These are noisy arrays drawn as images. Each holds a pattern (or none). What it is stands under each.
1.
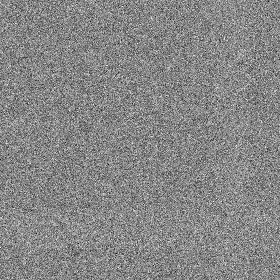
bands of rows crossing bands of columns
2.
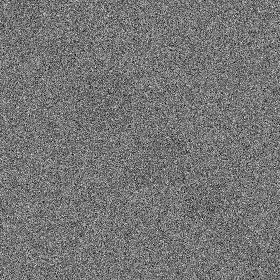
blocks along the diagonal
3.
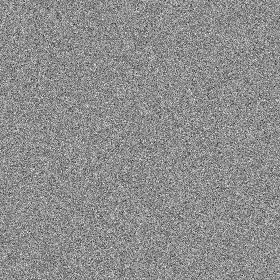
only noise
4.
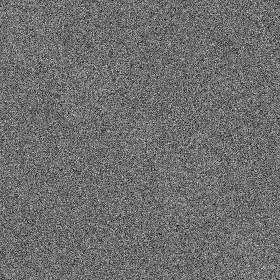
blocks along the diagonal
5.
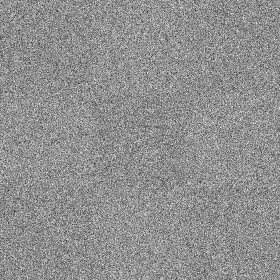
a checkerboard
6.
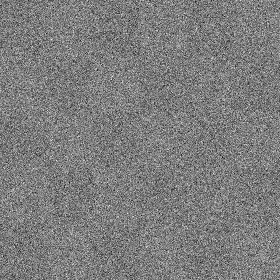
a checkerboard
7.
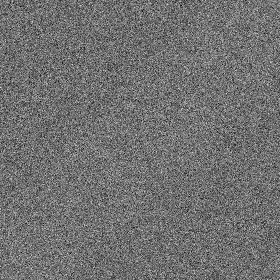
a diagonal band
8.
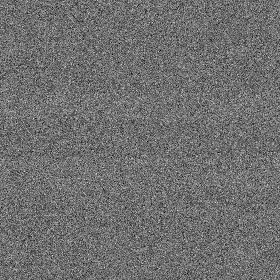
bands of rows
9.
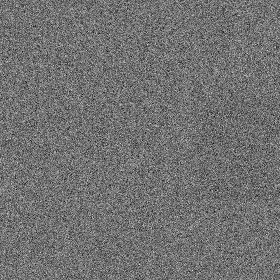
one block
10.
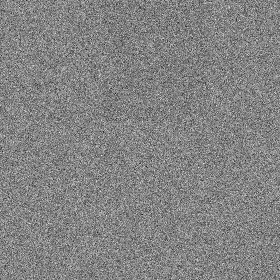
one block
